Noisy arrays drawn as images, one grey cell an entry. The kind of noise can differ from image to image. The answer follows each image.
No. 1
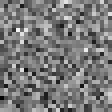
independent entries
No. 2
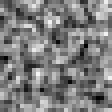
blotchy
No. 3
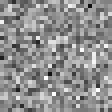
independent entries
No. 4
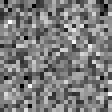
independent entries
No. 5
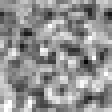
blotchy
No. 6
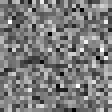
independent entries
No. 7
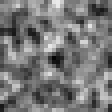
blotchy
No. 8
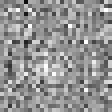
low rank plus noise
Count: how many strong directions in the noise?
three or four
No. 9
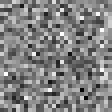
independent entries
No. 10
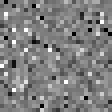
heavy tails
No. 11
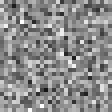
independent entries
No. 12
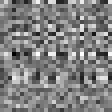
low rank plus noise
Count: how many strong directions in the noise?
one
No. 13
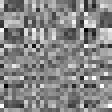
low rank plus noise
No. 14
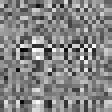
low rank plus noise
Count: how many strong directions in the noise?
one
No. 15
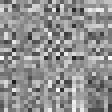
low rank plus noise
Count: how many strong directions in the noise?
two
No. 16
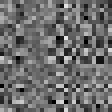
low rank plus noise
